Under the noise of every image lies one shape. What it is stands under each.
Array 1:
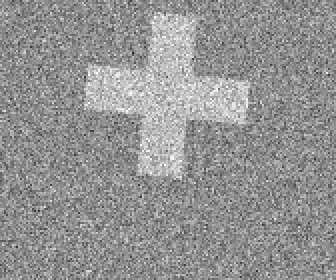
cross
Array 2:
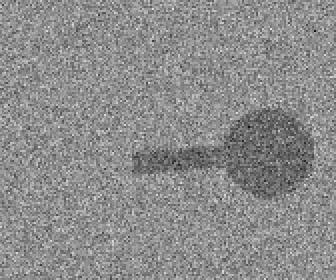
lollipop
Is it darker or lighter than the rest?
darker
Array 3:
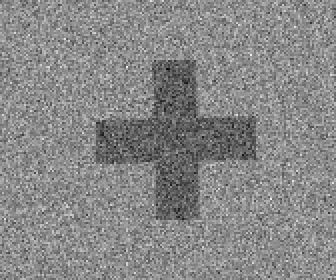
cross
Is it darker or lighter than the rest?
darker
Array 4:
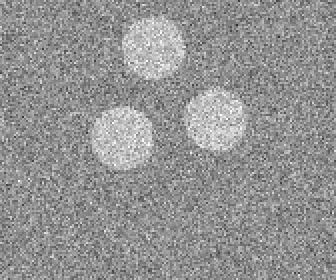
three dots
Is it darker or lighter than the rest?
lighter
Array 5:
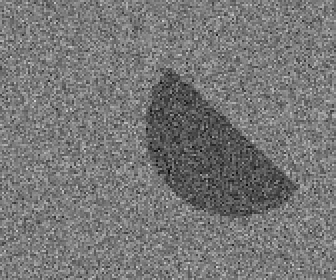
half disc
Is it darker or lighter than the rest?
darker
